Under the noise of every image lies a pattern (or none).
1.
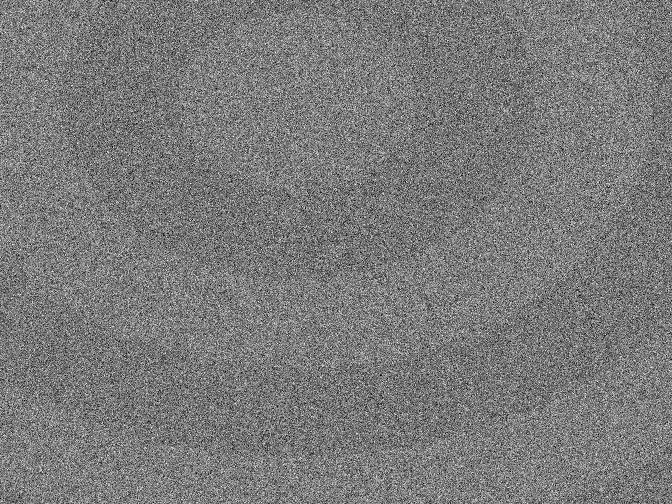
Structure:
rings round one point
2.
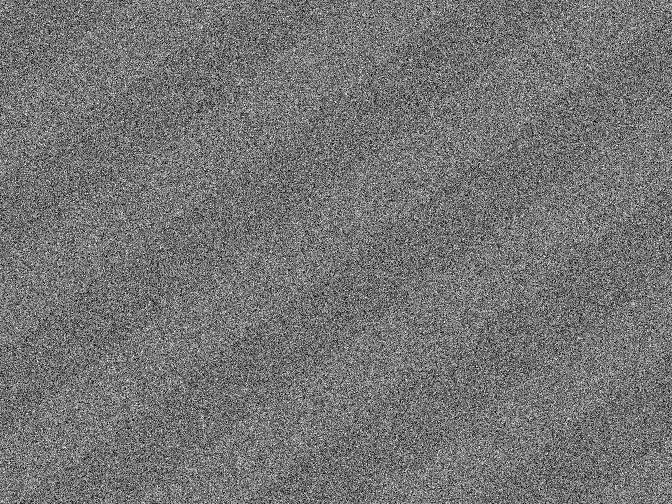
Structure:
diagonal stripes
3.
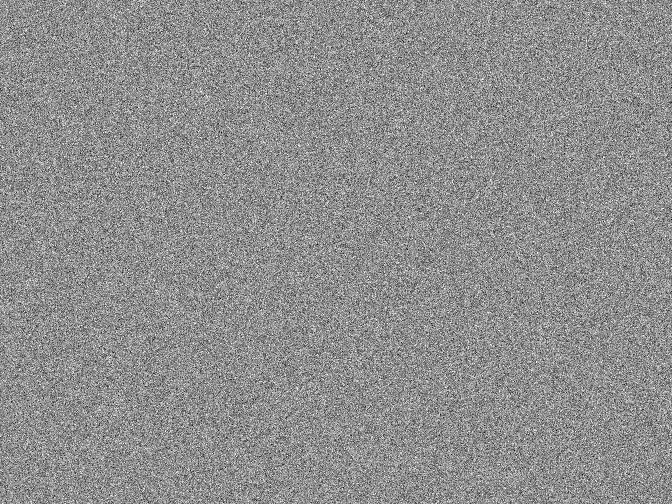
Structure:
only noise
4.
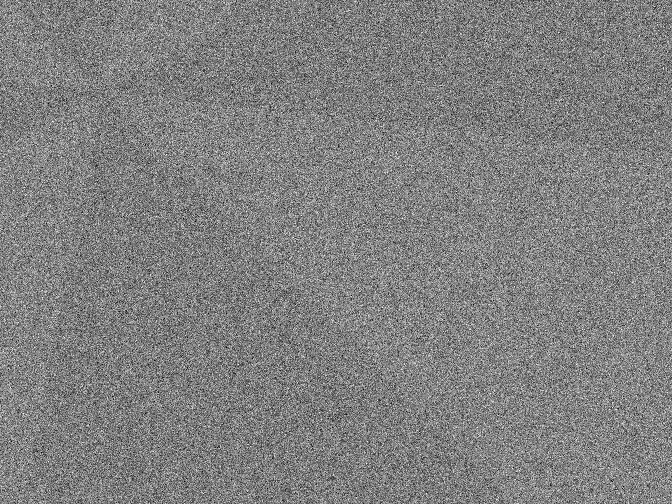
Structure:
spokes from one point
